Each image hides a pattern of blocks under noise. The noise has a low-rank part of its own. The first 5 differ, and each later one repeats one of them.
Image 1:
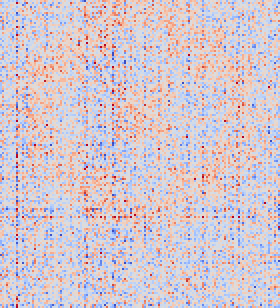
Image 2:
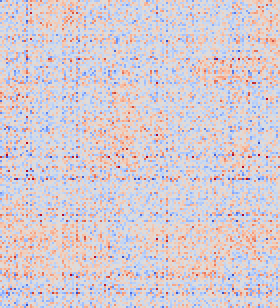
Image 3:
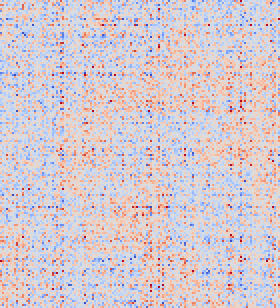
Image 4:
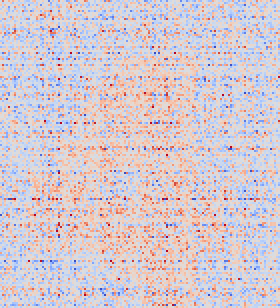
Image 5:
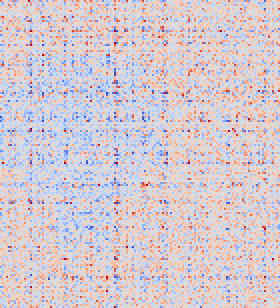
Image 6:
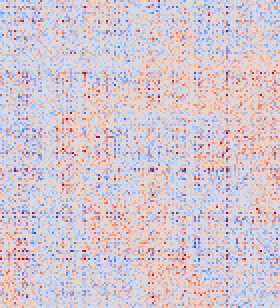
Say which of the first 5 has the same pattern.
3
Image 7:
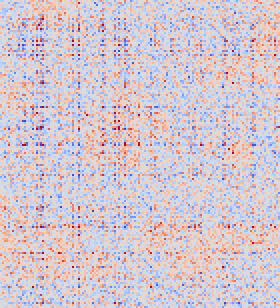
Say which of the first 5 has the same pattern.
2
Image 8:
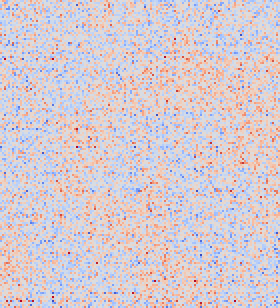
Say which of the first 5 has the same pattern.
3
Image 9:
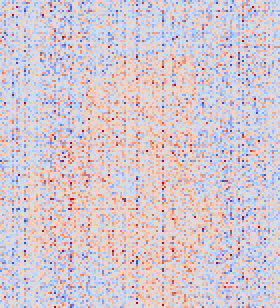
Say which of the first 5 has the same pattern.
4
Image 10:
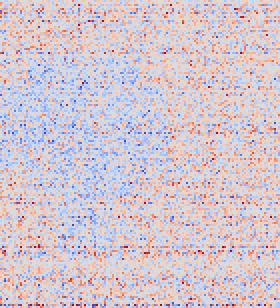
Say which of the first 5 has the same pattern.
5
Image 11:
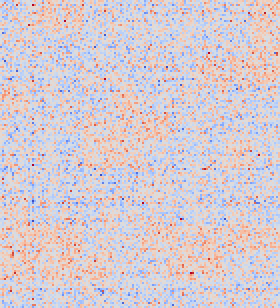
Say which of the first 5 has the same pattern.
2
